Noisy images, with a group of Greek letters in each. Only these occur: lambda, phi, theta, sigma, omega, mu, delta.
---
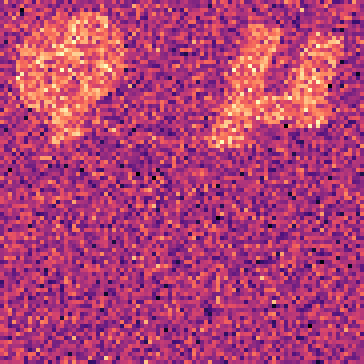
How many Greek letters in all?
2
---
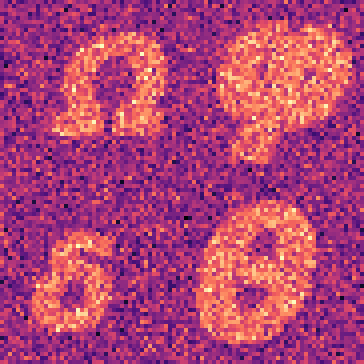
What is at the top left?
omega
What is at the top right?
phi
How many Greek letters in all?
4
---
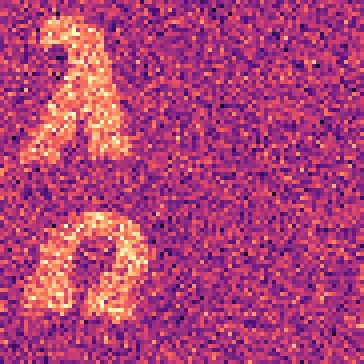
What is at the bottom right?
nothing
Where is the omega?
bottom left
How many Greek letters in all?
2
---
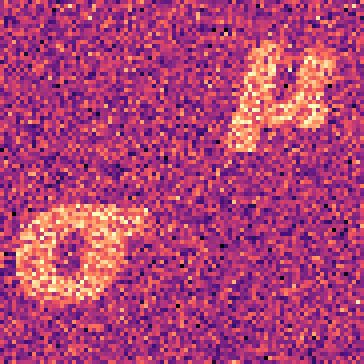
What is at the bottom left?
sigma
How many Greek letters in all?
2
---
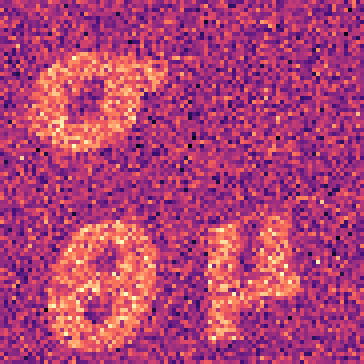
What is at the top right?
nothing
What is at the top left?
sigma
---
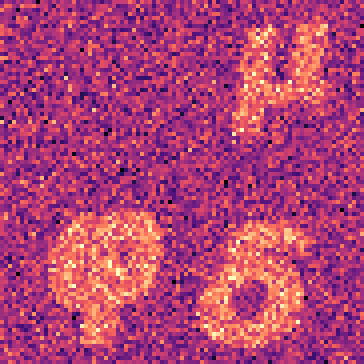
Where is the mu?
top right
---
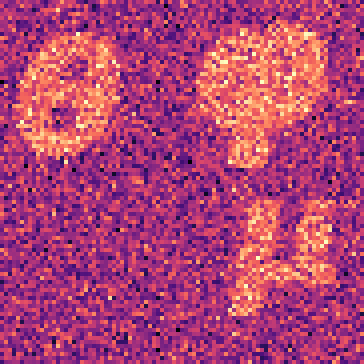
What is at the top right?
phi
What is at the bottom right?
mu
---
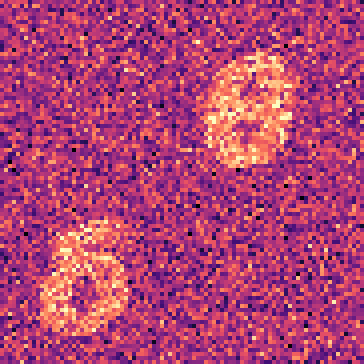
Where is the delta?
bottom left
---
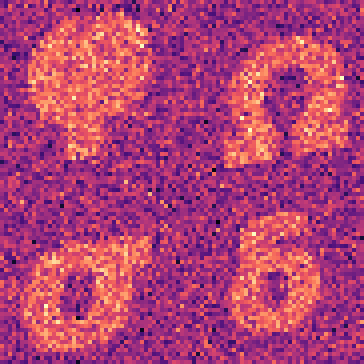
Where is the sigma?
bottom left
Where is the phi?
top left
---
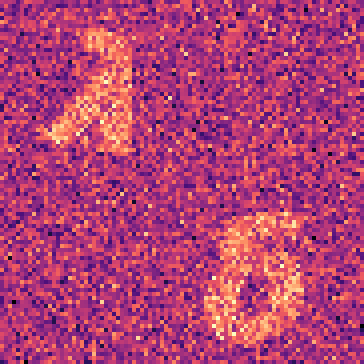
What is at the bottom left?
nothing
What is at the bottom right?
delta
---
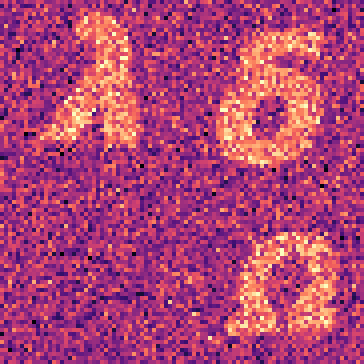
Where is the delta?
top right
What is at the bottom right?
omega
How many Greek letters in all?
3
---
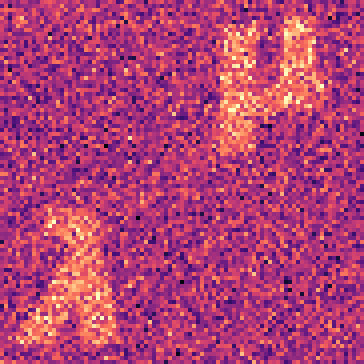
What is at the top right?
mu
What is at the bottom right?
nothing
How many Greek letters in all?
2
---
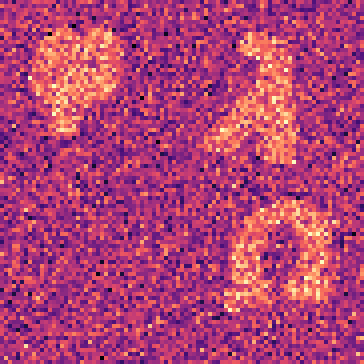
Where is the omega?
bottom right
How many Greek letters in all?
3
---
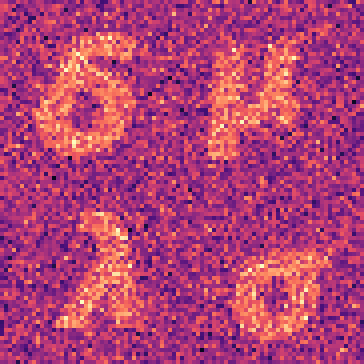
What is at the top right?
mu
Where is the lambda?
bottom left
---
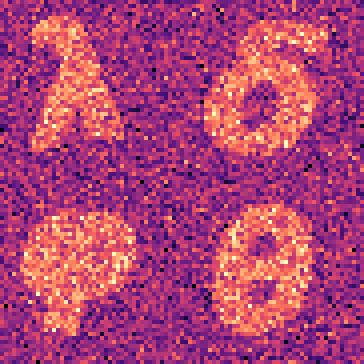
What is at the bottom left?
phi
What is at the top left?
lambda
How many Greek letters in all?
4
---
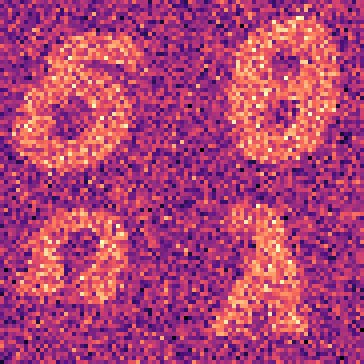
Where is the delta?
top left
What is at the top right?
theta
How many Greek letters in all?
4
